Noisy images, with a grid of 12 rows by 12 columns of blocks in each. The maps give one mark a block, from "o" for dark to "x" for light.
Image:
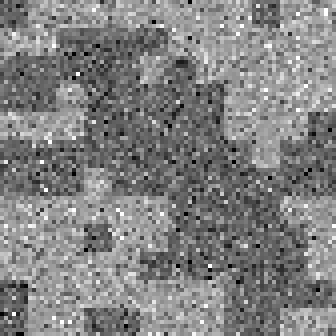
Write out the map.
oxxxxxxxxoxx
xxooooxxxxxx
oooooxoxxxxx
ooxoooooxxxx
xxxoooooxxxo
oooooooooxoo
oooxoooooooo
xxxxxxooooxx
xxxoxxooooox
xxxxxoooooox
oxxxxxxxoooo
oxxooxxxooxx
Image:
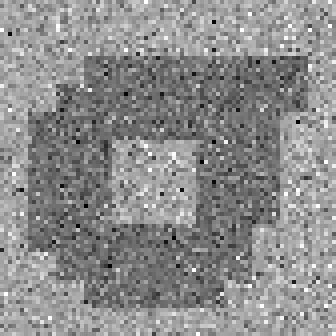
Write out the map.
xxxxxxxxxxxx
xxxxxxxxxxxx
xxxoooooooox
xxooooooooox
xoooooooooxx
xoooxxxoooxx
xoooxxxoooxx
xoooxxxoooxx
xooooooooxxx
xxoooooooxxx
xxxoooooxxxx
xxxxxxxxxxxx
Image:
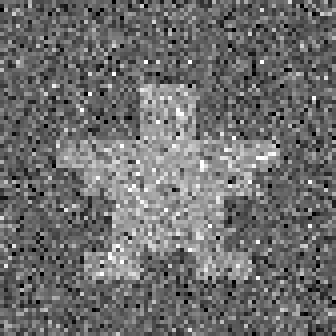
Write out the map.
oooooooooooo
oooooooooooo
oooooooooooo
oooooxxooooo
oooooxxooooo
ooxxxxxxxxoo
oooxxxxxxooo
ooooxxxxoooo
ooooxxxxoooo
oooxxooxxooo
oooooooooooo
oooooooooooo
